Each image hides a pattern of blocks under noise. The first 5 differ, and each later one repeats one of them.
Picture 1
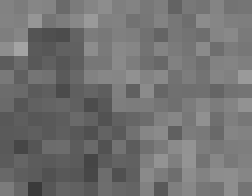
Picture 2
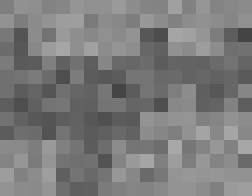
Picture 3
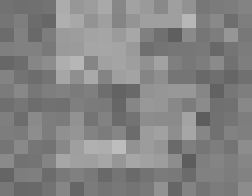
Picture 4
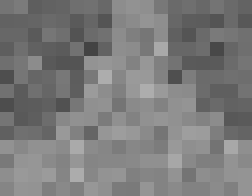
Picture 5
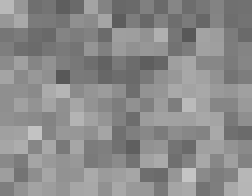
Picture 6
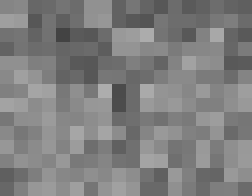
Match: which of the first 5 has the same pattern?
5
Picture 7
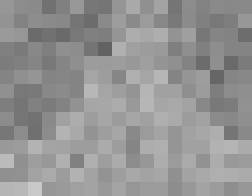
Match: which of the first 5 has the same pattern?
4
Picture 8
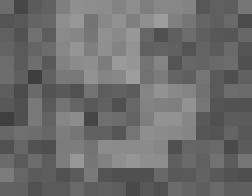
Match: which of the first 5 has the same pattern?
3
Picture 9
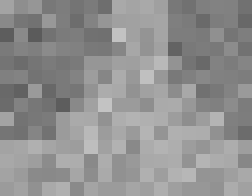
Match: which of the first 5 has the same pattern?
4
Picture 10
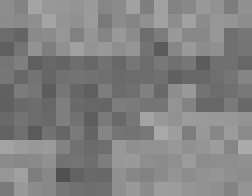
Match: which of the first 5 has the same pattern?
2
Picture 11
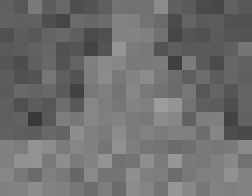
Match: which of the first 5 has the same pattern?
4
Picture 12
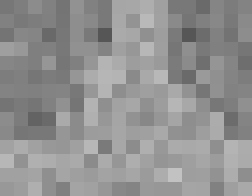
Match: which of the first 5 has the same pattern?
4
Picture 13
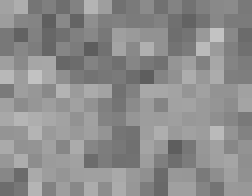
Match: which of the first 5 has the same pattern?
5
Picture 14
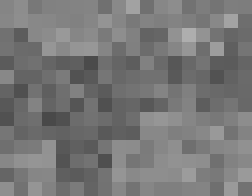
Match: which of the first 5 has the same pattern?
2
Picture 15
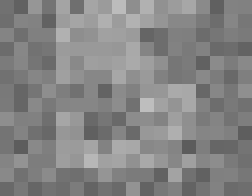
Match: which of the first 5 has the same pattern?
3
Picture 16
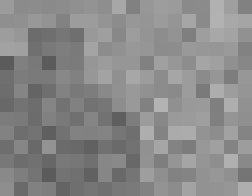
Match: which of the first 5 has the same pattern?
1
